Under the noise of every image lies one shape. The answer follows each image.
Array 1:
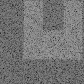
light square with a notch
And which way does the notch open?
up
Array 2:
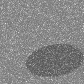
dark ellipse
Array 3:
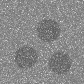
dark three dots
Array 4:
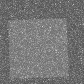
light square
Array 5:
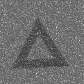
dark triangle frame
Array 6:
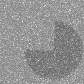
dark disc with a wedge cut out
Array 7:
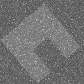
light square with a notch
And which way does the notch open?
down and right
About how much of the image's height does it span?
nearly all
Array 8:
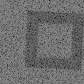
dark square frame
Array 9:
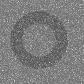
dark ring
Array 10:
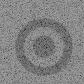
dark bullseye
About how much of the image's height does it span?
two thirds
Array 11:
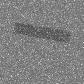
dark bar
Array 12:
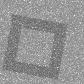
dark square frame
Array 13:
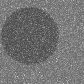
dark disc
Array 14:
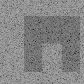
dark square with a notch
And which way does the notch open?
down
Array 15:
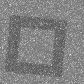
dark square frame
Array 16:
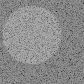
light disc
